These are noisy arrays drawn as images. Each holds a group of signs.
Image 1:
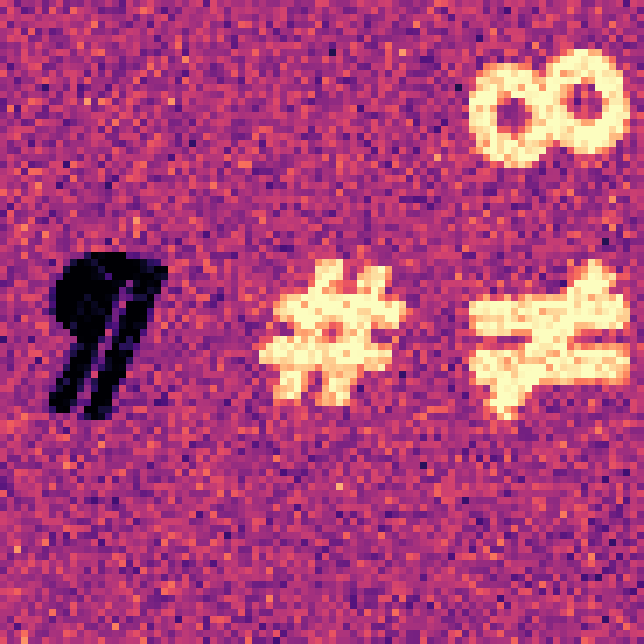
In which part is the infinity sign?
top right
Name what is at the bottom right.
nothing
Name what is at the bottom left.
nothing
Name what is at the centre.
hash sign
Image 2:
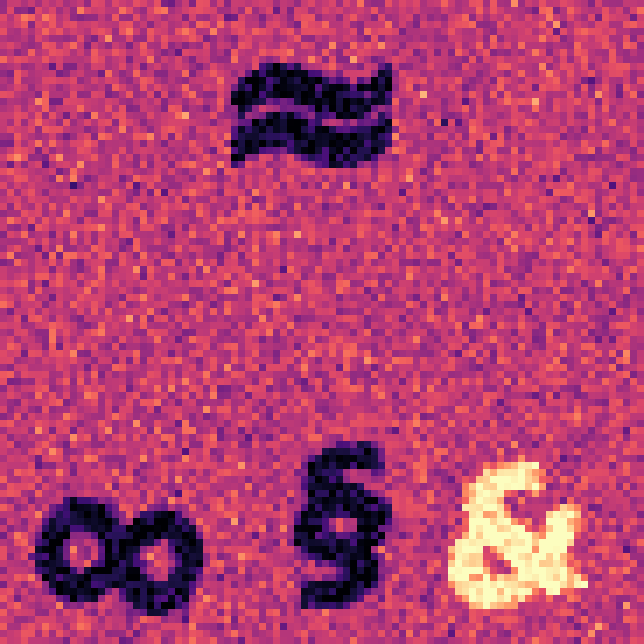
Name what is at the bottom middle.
section sign
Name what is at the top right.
nothing
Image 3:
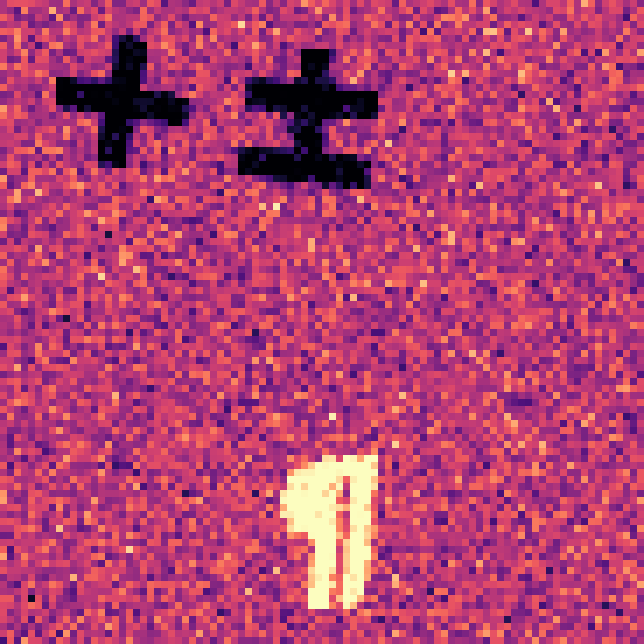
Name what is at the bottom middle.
pilcrow
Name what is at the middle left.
nothing
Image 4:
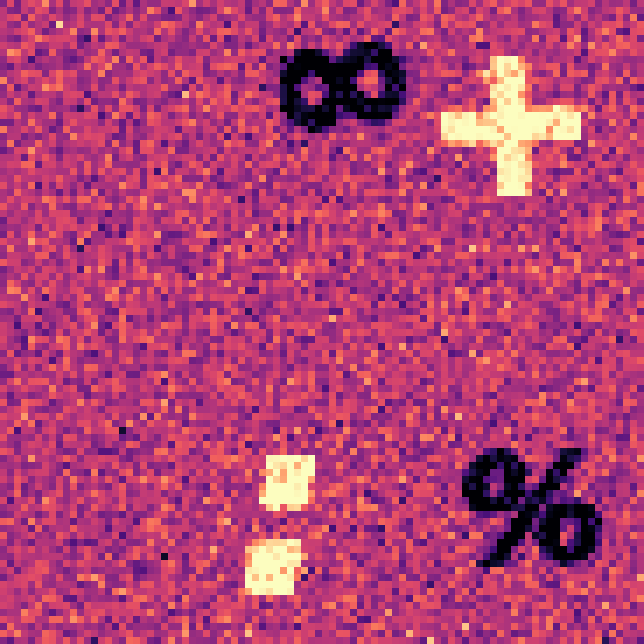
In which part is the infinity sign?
top middle
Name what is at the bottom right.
percent sign
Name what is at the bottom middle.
colon
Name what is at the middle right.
nothing
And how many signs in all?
4
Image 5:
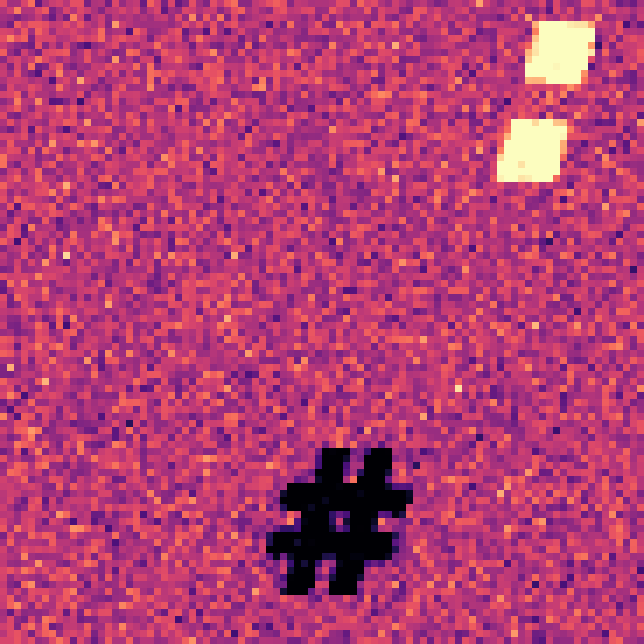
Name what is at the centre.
nothing
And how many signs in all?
2
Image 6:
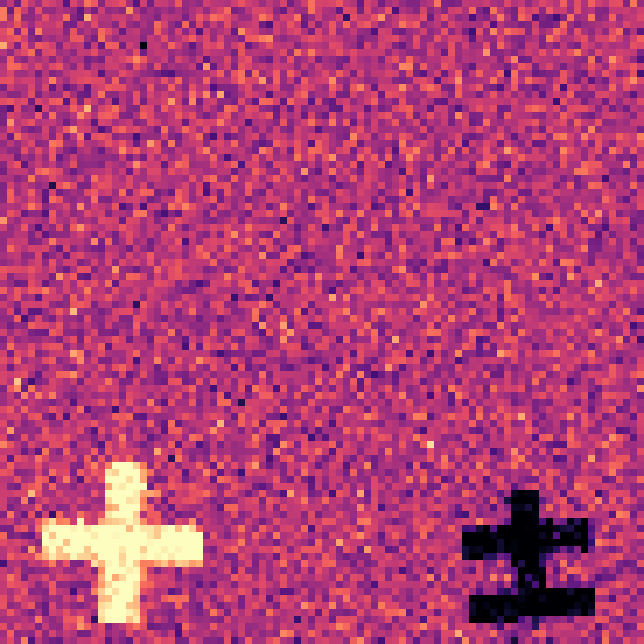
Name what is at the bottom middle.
nothing
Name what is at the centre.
nothing
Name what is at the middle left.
nothing
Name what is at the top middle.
nothing
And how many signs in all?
2
